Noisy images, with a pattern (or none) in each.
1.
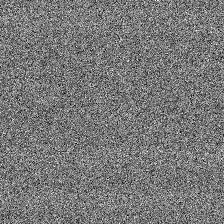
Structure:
bands of rows
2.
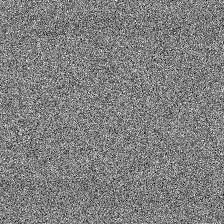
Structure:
bands of rows
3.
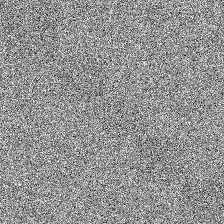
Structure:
blocks along the diagonal
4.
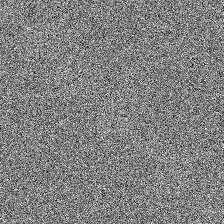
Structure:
blocks along the diagonal
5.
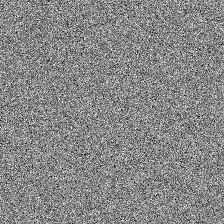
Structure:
only noise
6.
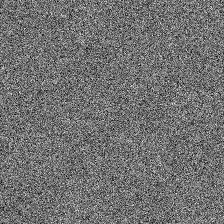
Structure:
a checkerboard
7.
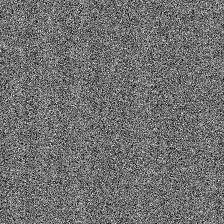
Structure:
bands of columns
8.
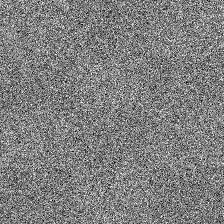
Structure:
a checkerboard
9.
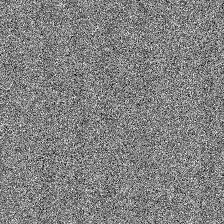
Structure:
bands of columns
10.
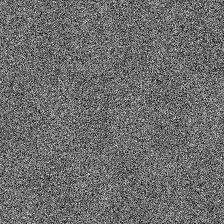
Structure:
a checkerboard
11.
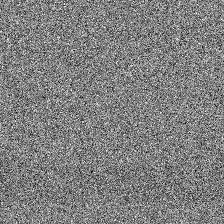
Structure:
one band of rows
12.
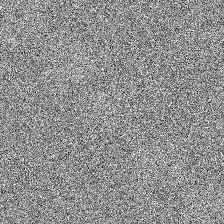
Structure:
blocks along the diagonal
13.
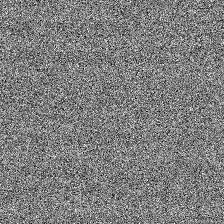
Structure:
bands of rows
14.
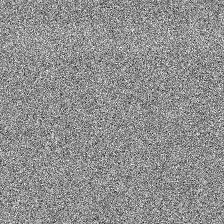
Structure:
one band of rows
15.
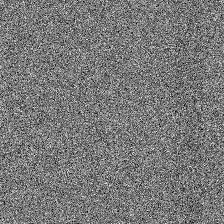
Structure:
one band of columns
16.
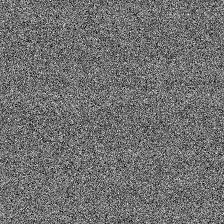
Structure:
bands of rows
